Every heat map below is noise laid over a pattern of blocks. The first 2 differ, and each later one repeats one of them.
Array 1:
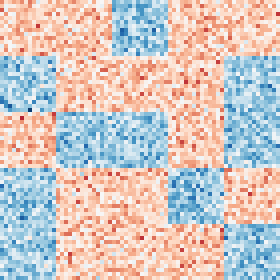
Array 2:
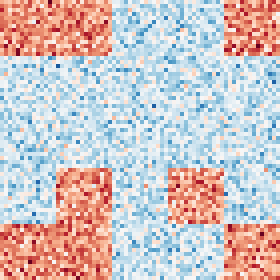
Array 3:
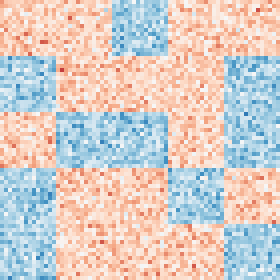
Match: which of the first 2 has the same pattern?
1
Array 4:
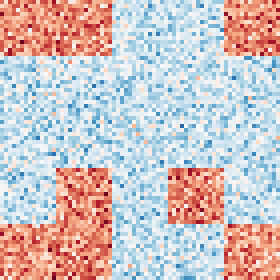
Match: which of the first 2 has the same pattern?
2
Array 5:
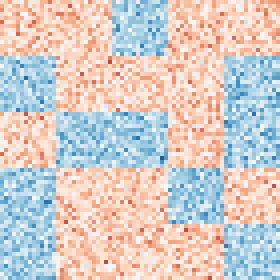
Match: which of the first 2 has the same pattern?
1
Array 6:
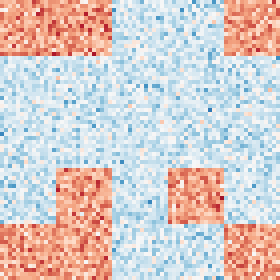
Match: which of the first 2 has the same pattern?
2
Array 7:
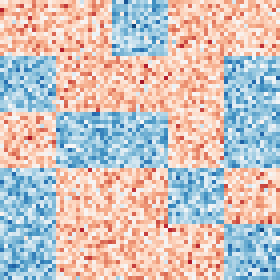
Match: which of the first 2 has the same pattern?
1
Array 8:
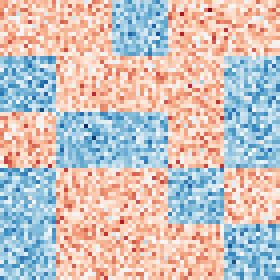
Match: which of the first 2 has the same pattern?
1
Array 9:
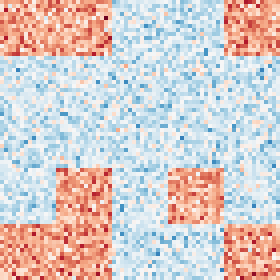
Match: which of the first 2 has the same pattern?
2
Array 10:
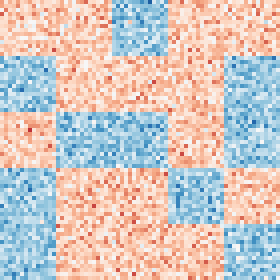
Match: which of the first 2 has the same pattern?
1
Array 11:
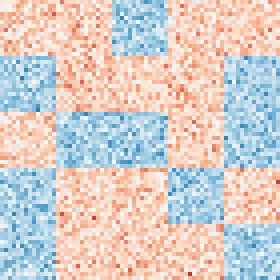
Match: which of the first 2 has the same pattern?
1
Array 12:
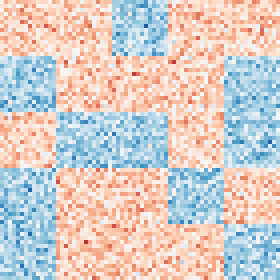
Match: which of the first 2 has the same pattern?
1
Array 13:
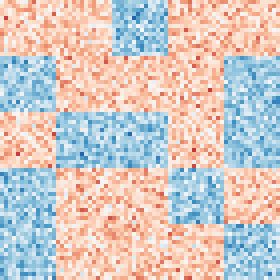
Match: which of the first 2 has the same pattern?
1
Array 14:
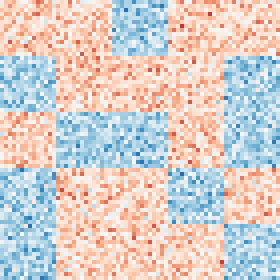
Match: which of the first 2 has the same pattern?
1
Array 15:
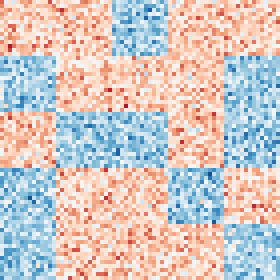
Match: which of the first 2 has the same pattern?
1
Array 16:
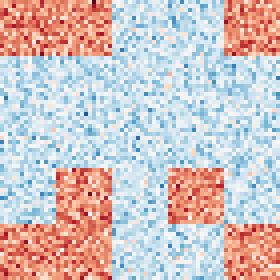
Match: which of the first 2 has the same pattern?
2
